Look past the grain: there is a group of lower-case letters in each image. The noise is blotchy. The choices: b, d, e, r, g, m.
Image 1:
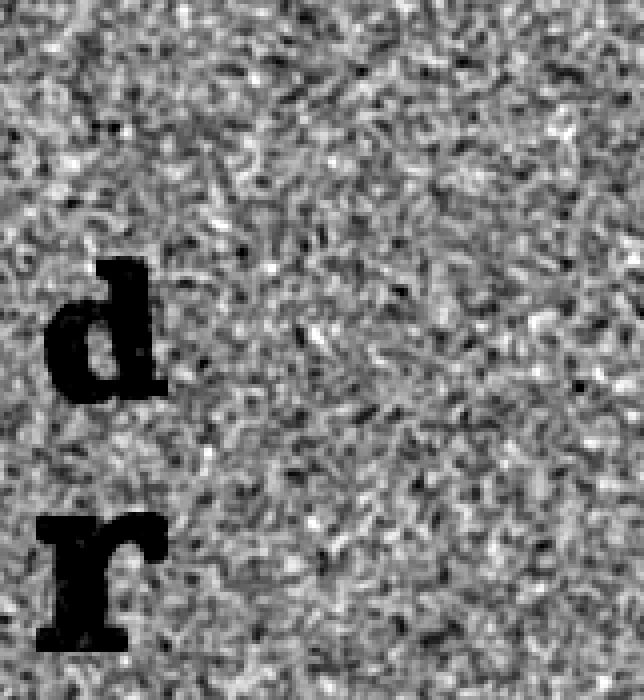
middle left: d; bottom left: r
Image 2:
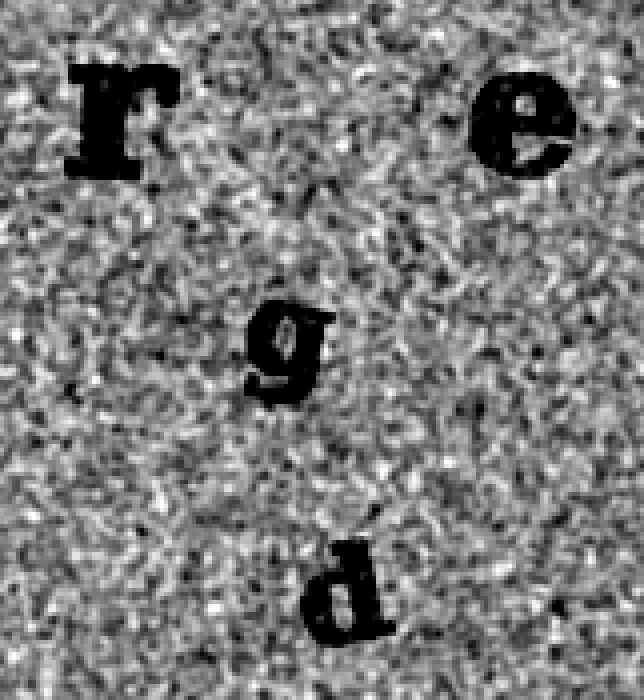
top left: r; top right: e; centre: g; bottom middle: d
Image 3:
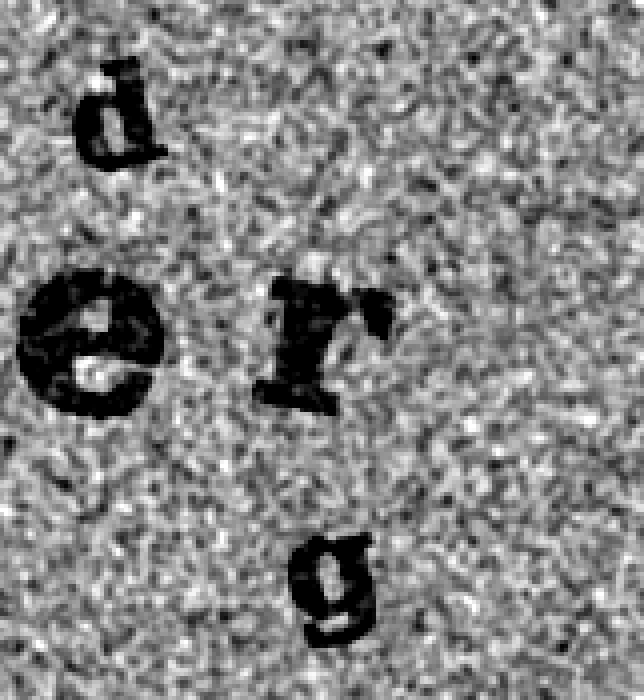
top left: d; middle left: e; centre: r; bottom middle: g
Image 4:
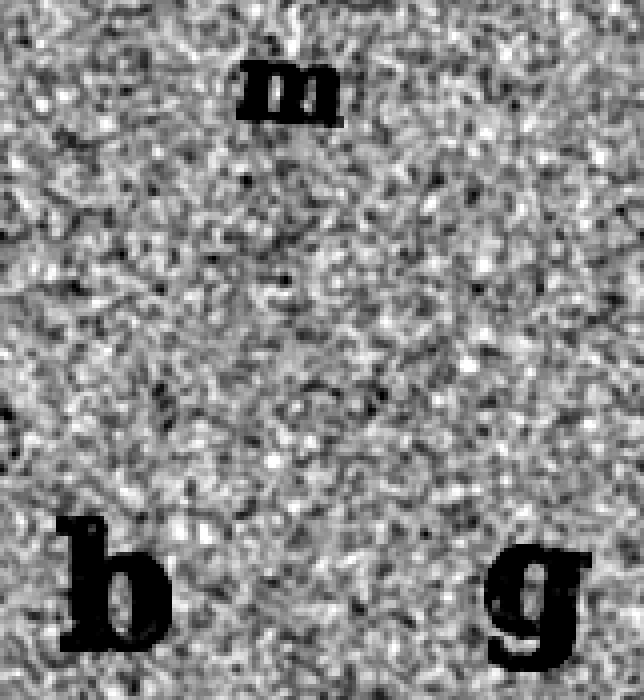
top middle: m; bottom left: b; bottom right: g
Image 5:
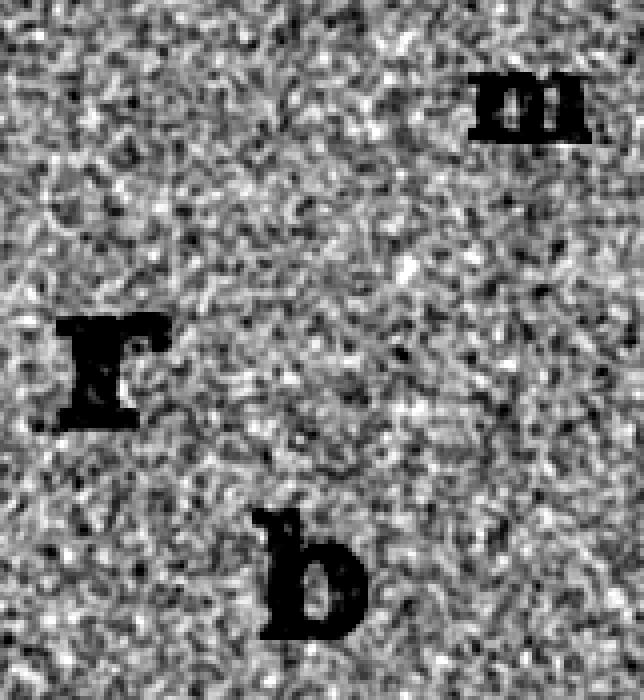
top right: m; middle left: r; bottom middle: b
